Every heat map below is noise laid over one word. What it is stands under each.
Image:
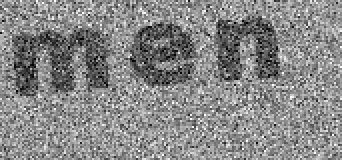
men
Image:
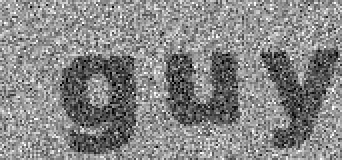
guy
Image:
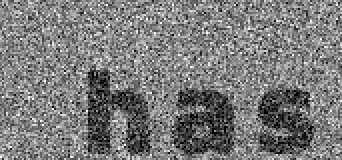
has
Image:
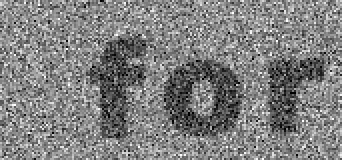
for
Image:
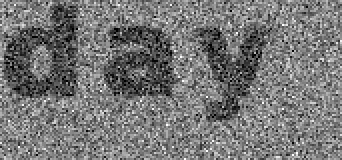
day
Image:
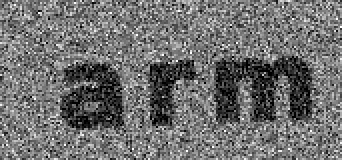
arm
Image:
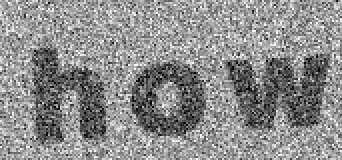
how
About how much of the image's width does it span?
nearly all
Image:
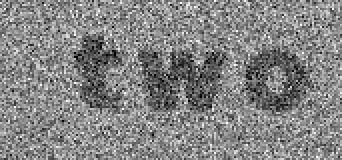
two
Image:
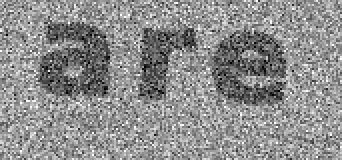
are
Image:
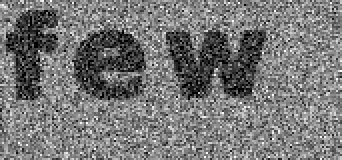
few
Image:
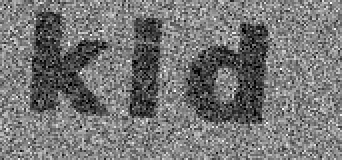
kid
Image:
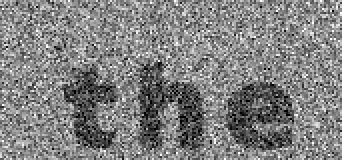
the
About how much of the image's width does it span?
two thirds
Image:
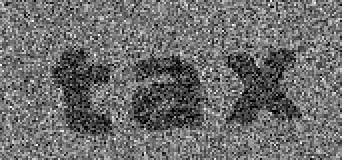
tax
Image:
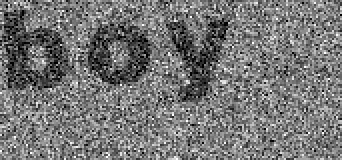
boy
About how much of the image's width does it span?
two thirds
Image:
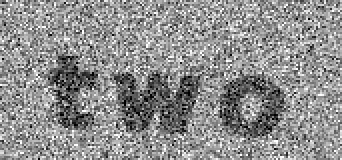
two
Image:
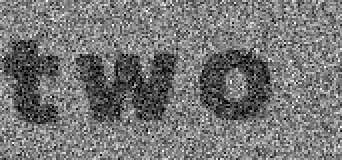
two
